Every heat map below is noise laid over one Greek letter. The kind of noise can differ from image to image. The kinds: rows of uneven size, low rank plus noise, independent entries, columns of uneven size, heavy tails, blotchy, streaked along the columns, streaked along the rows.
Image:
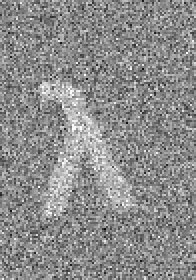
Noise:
independent entries
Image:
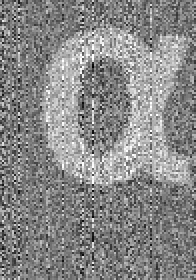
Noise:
columns of uneven size
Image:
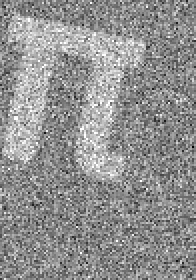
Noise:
independent entries
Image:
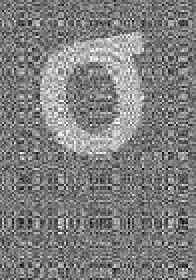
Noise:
low rank plus noise
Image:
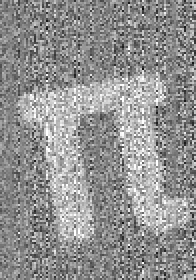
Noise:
columns of uneven size
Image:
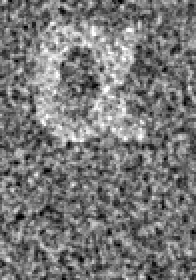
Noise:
blotchy
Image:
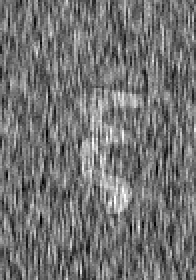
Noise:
streaked along the columns
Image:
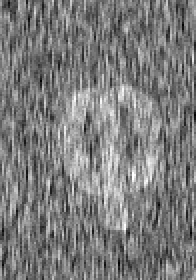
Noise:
streaked along the columns
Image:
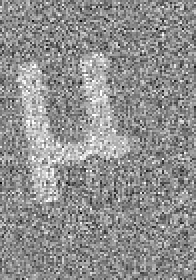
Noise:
low rank plus noise
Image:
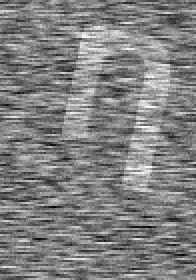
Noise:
streaked along the rows
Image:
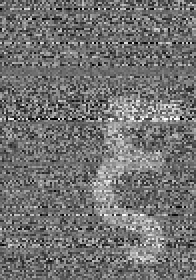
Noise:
rows of uneven size
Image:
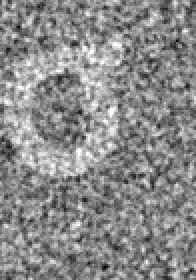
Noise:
blotchy
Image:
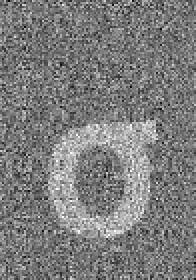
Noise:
low rank plus noise
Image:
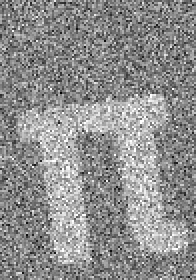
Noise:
independent entries
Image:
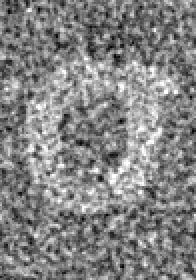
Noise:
blotchy
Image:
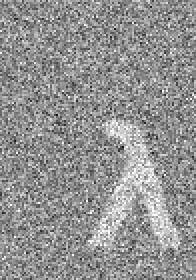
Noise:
independent entries
